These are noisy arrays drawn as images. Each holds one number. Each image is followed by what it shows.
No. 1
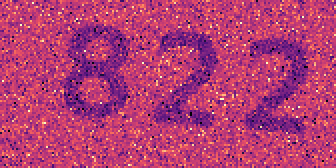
822
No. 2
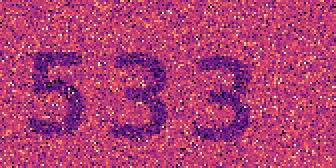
533
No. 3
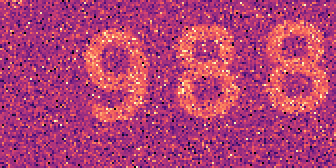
988
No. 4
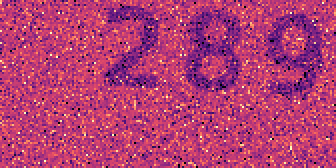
289
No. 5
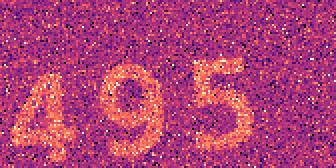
495
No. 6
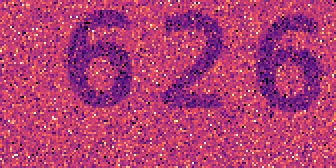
626
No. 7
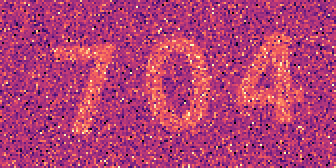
704
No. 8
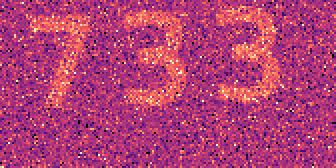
733
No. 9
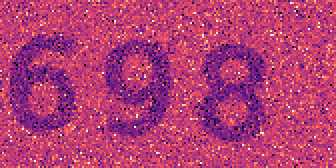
698
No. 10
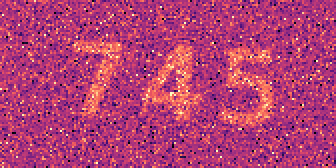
745
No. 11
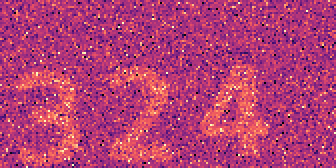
324
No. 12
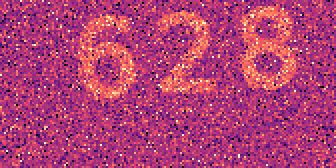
628
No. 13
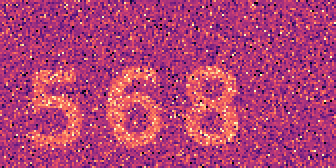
568
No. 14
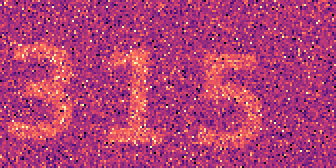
315
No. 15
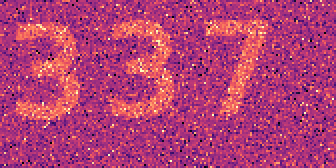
337
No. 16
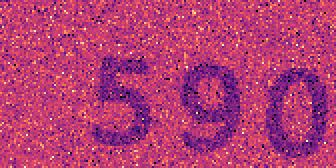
590
